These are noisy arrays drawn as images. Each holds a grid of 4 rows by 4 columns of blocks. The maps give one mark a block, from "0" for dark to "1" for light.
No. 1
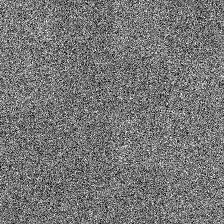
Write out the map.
1010
1001
0011
0001
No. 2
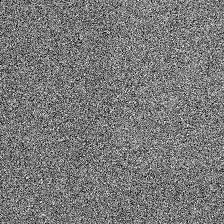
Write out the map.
0011
0011
0011
0000
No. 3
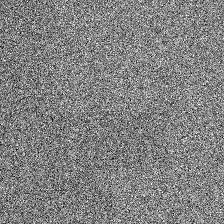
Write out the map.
0111
0111
0001
0011
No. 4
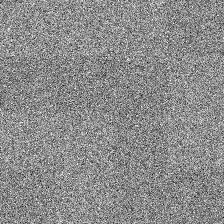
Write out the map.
1110
0001
1101
0100
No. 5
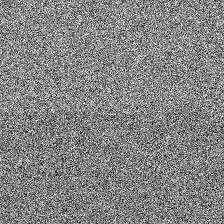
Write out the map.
1111
1111
0000
0000
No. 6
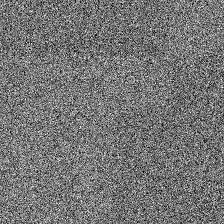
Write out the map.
0001
1110
1100
1100
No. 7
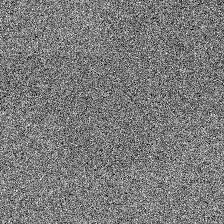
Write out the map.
1100
0000
1001
1111
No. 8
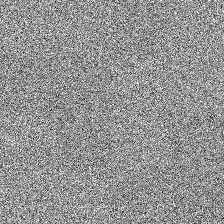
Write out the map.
1101
0011
1010
1100
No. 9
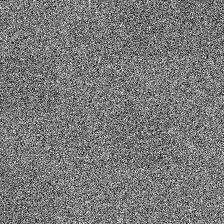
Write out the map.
1100
0111
1101
0111
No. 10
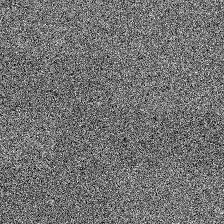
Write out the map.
1111
0011
1000
0011
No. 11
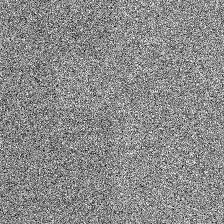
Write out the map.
0011
0111
0011
0011
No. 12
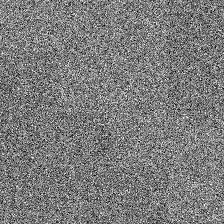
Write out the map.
1110
0110
0011
0001
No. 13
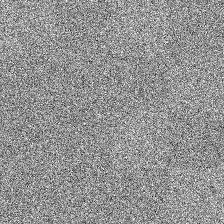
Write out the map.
1010
0001
0010
0001
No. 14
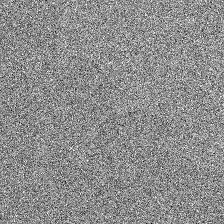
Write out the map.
0111
0011
0001
0000
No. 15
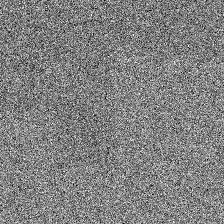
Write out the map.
0000
0011
1011
1111
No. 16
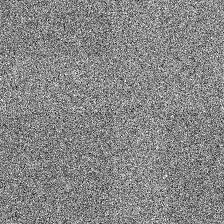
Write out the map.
0011
1111
0010
0010
